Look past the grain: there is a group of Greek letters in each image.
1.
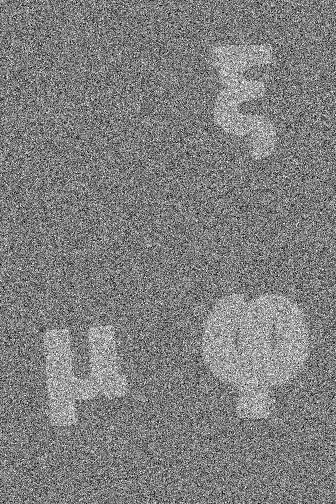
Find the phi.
bottom right
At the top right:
xi
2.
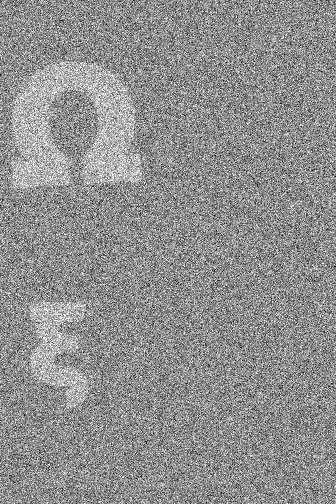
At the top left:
omega
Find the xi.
bottom left
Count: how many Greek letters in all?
2
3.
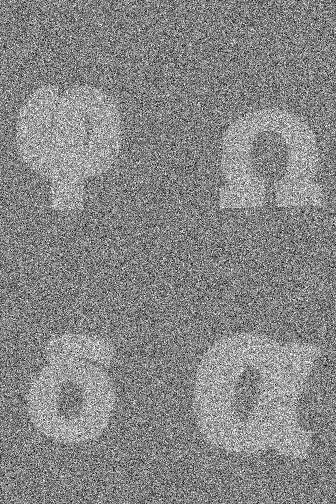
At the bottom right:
alpha
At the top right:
omega
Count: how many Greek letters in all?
4
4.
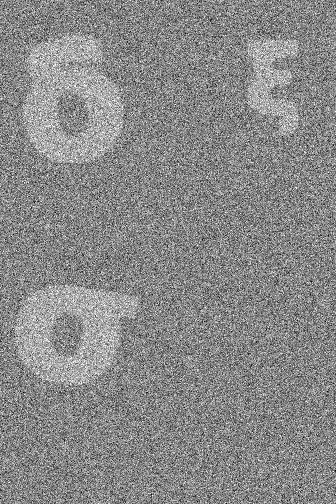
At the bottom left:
sigma
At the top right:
xi
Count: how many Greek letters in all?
3
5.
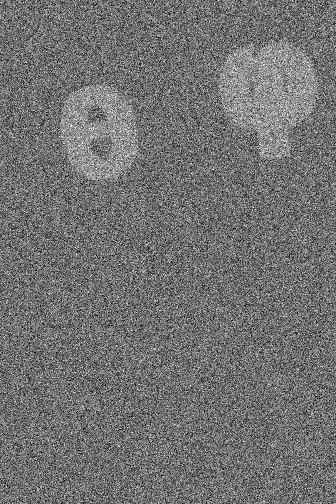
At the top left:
theta
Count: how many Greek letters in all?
2
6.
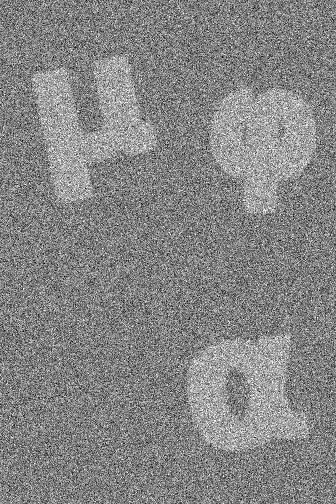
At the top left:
mu
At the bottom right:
alpha
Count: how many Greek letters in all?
3
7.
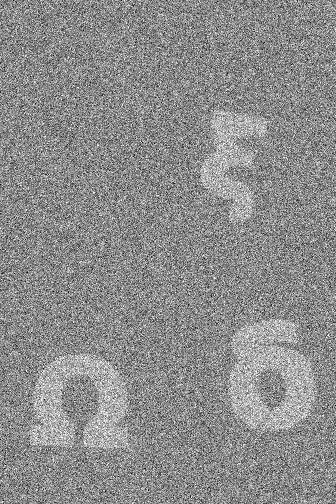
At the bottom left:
omega
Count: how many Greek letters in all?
3
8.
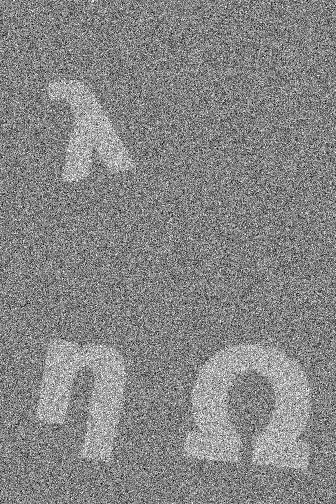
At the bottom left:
eta
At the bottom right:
omega
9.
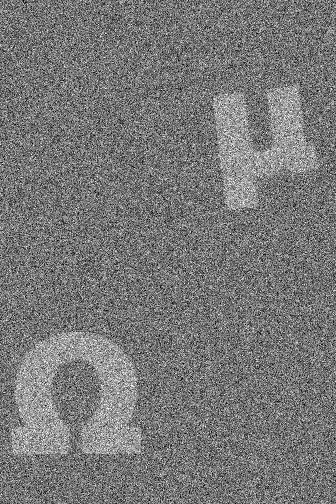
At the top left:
nothing
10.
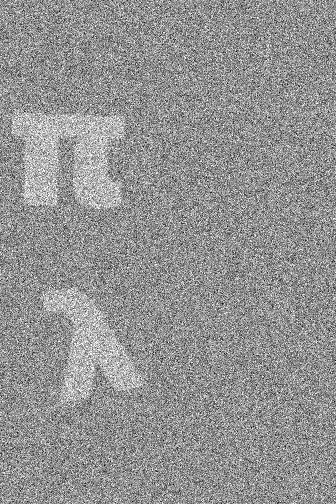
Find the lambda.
bottom left
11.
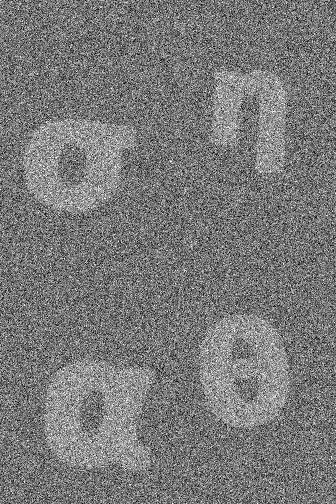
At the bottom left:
alpha
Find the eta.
top right
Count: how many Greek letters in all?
4
